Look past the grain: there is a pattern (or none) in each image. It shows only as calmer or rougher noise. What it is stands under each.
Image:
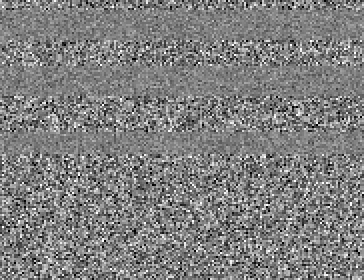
bands of rows
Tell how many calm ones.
3
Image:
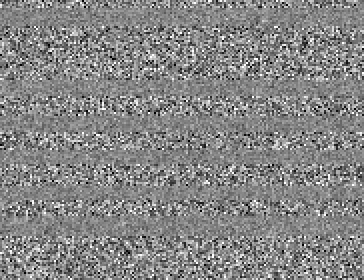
bands of rows
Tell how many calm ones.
6
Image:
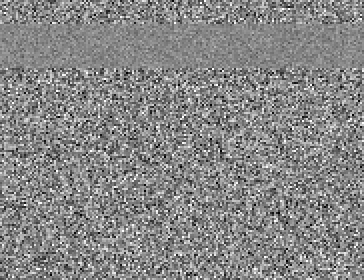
one band of rows
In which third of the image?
top
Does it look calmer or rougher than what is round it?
calmer
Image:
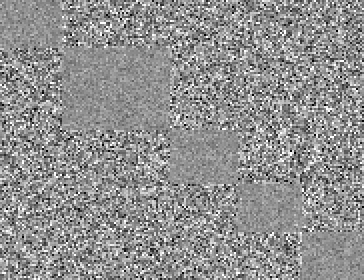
blocks along the diagonal
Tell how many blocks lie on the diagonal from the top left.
5
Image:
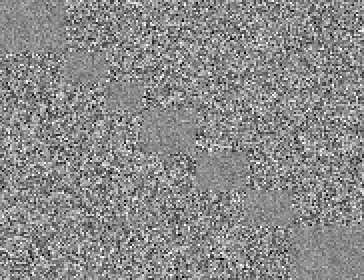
blocks along the diagonal
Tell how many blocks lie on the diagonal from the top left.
7
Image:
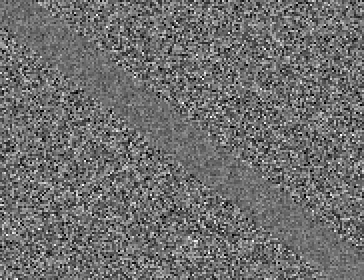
a diagonal band
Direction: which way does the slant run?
top left to bottom right
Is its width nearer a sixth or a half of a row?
a sixth
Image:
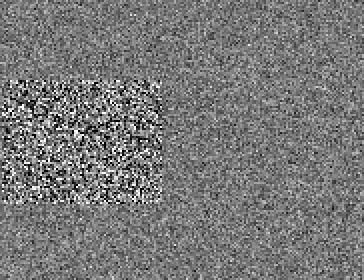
one block
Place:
middle left
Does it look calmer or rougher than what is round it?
rougher
